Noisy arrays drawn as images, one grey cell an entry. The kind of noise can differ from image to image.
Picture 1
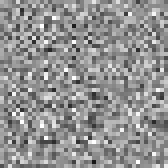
low rank plus noise
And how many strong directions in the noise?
two
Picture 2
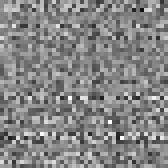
rows of uneven size
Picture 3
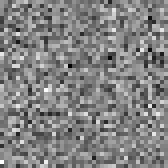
low rank plus noise
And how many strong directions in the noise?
one
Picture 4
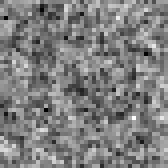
blotchy
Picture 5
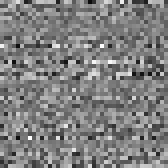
rows of uneven size
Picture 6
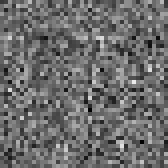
low rank plus noise
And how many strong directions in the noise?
three or four
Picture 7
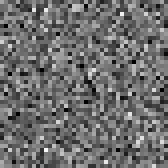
independent entries
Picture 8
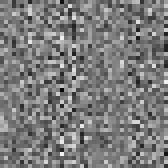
columns of uneven size
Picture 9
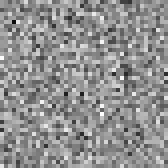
independent entries
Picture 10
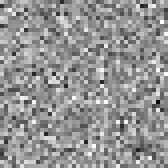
independent entries
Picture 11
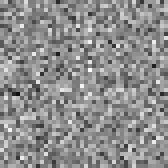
independent entries
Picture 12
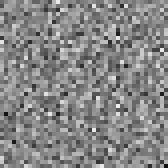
low rank plus noise
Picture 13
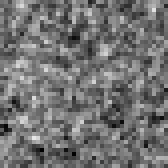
blotchy
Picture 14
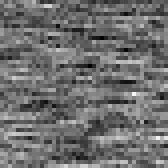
streaked along the rows
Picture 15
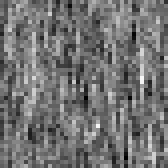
streaked along the columns
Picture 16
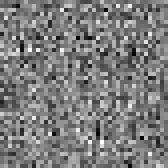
low rank plus noise
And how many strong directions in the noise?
three or four
